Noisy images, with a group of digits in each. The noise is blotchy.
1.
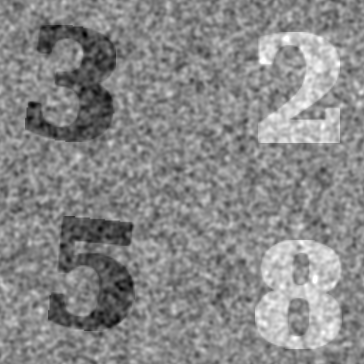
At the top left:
3
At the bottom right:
8
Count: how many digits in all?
4
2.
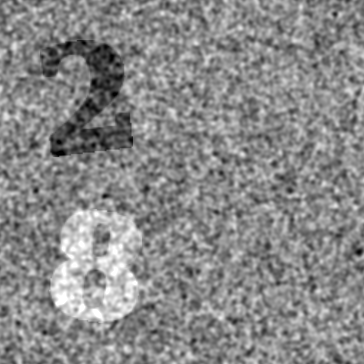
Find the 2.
top left
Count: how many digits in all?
2
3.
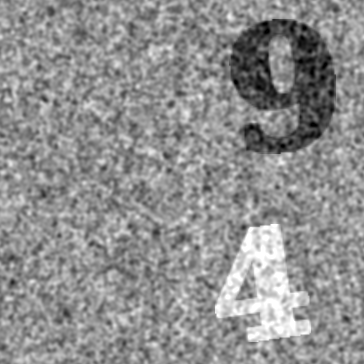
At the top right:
9
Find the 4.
bottom right
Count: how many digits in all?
2
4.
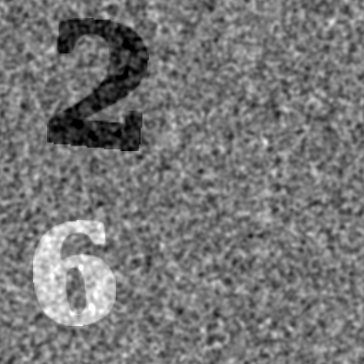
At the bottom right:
nothing
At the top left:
2
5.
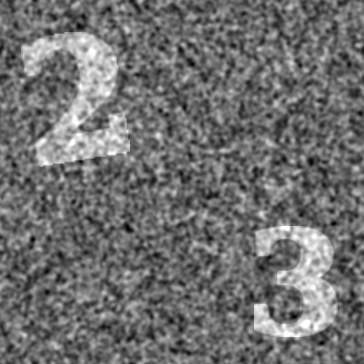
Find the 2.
top left
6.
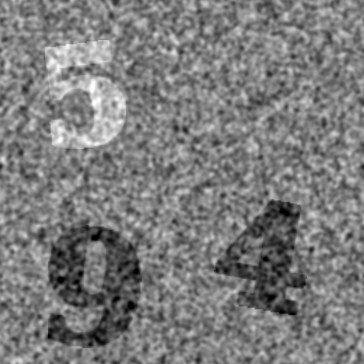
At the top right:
nothing
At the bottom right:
4
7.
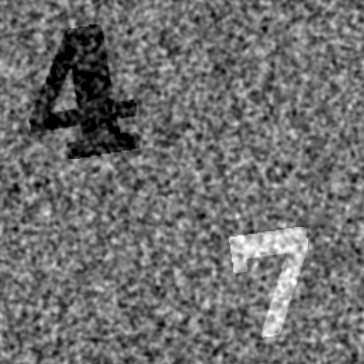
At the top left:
4
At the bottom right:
7
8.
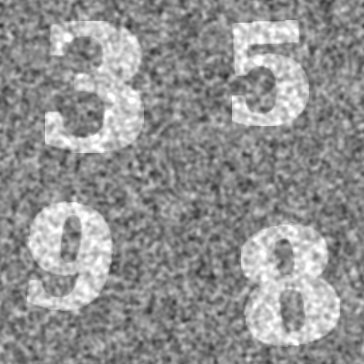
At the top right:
5
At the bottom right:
8
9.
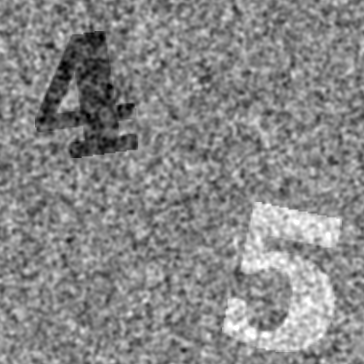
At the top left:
4
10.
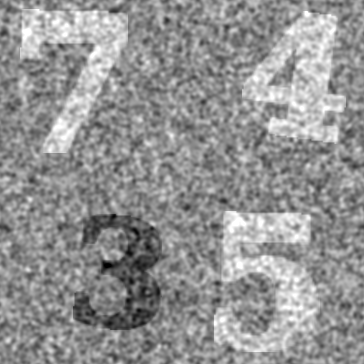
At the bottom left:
3
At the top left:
7
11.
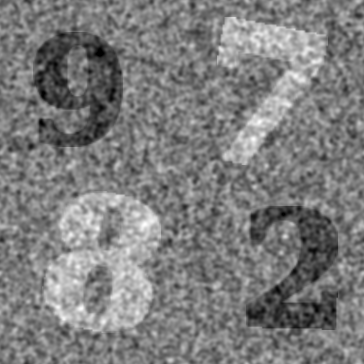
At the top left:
9
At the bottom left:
8
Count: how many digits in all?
4
